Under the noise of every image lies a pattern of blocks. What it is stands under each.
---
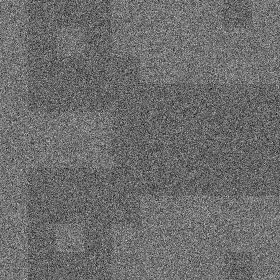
top and bottom mirror each other
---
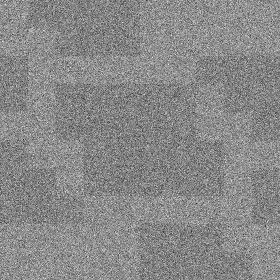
the same after a half turn
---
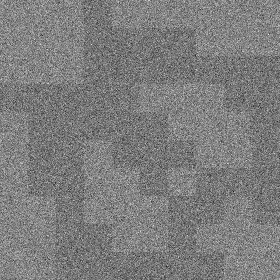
mirrored about the diagonal from the top left
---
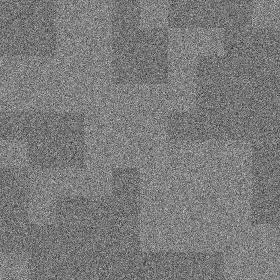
mirrored about the diagonal from the top left
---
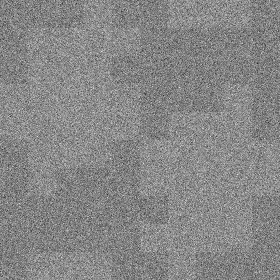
the same after a half turn
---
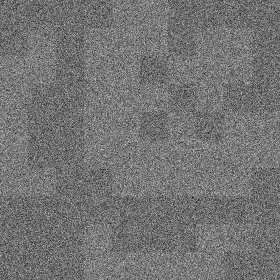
mirrored about the diagonal from the bottom left
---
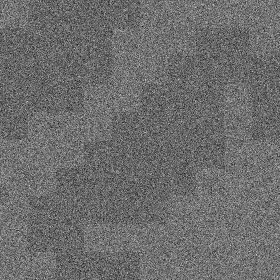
mirrored about the diagonal from the top left
